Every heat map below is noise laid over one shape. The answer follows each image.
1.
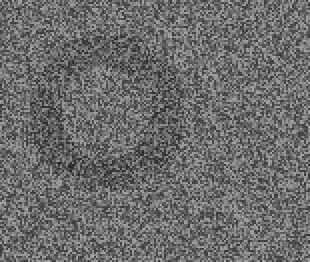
dark ring
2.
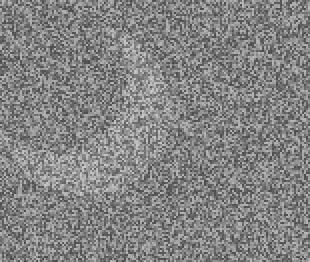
light crescent
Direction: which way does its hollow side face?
up and left
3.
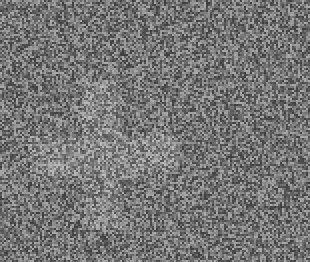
light cross
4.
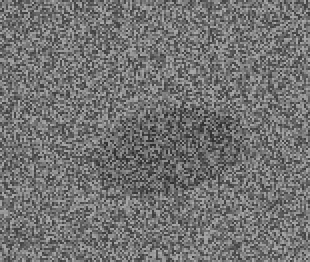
dark ellipse
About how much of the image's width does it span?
half
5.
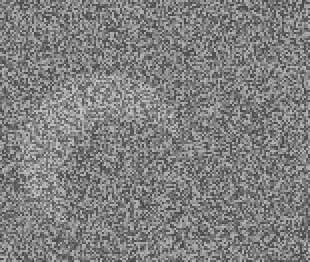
light crescent
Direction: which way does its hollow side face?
down and right
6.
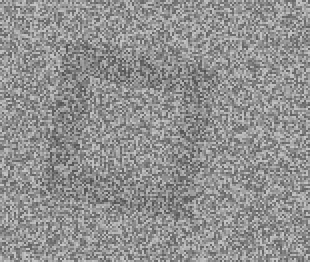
dark square frame
